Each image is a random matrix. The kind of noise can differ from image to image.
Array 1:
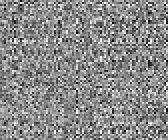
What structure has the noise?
low rank plus noise
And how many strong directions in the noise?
two
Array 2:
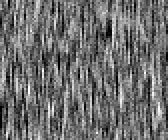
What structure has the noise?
streaked along the columns
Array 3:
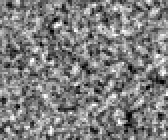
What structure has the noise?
blotchy
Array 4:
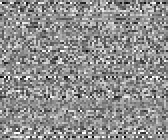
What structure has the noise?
rows of uneven size
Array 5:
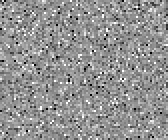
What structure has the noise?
heavy tails
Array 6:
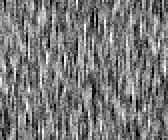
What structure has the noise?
streaked along the columns
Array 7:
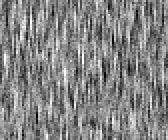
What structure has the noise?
streaked along the columns
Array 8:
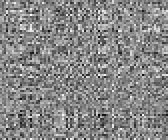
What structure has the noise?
low rank plus noise
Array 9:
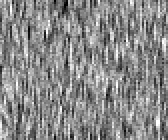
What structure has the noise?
streaked along the columns
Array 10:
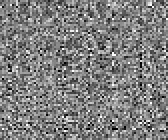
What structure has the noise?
low rank plus noise
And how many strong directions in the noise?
five to eight
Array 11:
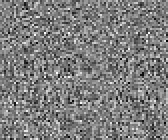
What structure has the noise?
low rank plus noise
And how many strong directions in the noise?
five to eight
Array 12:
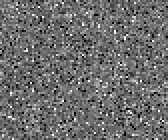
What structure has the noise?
heavy tails
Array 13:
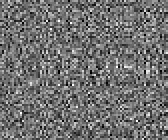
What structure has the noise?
low rank plus noise
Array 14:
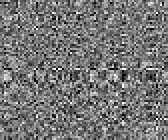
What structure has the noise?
low rank plus noise
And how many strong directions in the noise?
two
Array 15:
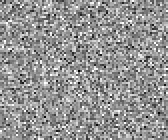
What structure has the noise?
independent entries
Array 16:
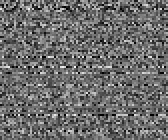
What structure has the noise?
rows of uneven size
